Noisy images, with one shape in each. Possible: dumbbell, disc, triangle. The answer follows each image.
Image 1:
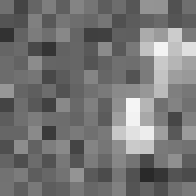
dumbbell
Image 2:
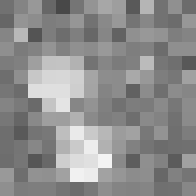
dumbbell
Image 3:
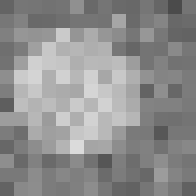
disc
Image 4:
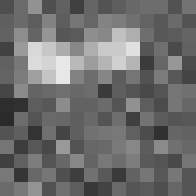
dumbbell
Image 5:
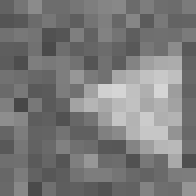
triangle
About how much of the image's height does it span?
two thirds
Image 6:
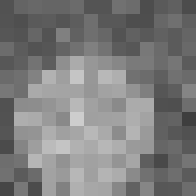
disc
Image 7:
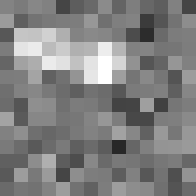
dumbbell
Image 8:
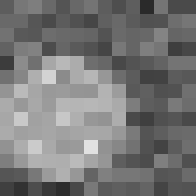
disc
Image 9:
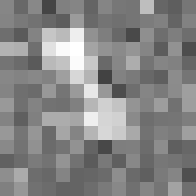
dumbbell
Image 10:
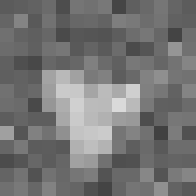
triangle
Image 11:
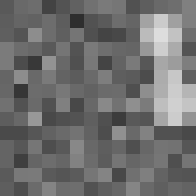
dumbbell
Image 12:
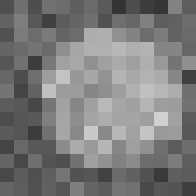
disc
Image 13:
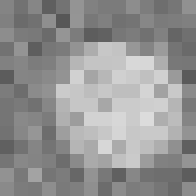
disc
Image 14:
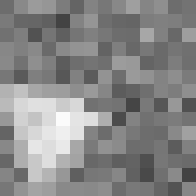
triangle
